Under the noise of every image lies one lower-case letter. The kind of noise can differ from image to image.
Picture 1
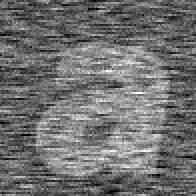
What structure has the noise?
streaked along the rows
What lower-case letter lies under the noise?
a
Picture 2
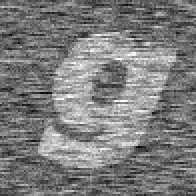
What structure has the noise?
streaked along the rows
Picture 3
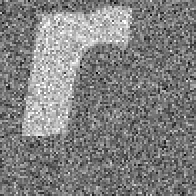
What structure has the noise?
independent entries
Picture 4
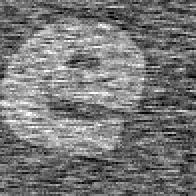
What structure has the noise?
streaked along the rows
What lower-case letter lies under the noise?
e
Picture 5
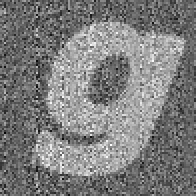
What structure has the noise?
columns of uneven size
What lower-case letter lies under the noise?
g
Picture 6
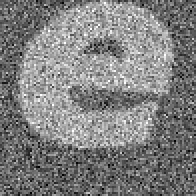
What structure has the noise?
independent entries
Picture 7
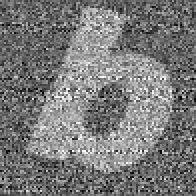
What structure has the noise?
rows of uneven size
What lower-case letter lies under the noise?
b
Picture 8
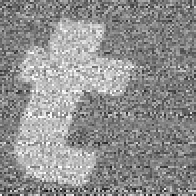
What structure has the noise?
rows of uneven size
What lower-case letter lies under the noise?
t
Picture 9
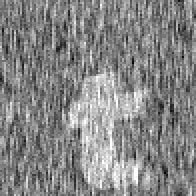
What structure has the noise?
streaked along the columns
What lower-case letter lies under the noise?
t
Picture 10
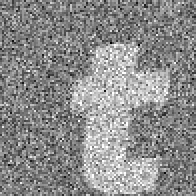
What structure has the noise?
independent entries
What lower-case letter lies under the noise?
t
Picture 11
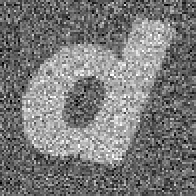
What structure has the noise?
low rank plus noise
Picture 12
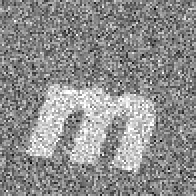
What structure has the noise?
independent entries
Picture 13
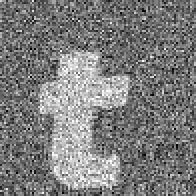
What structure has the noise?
low rank plus noise
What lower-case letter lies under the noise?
t
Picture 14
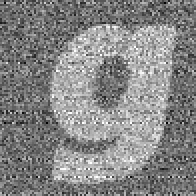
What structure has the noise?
rows of uneven size
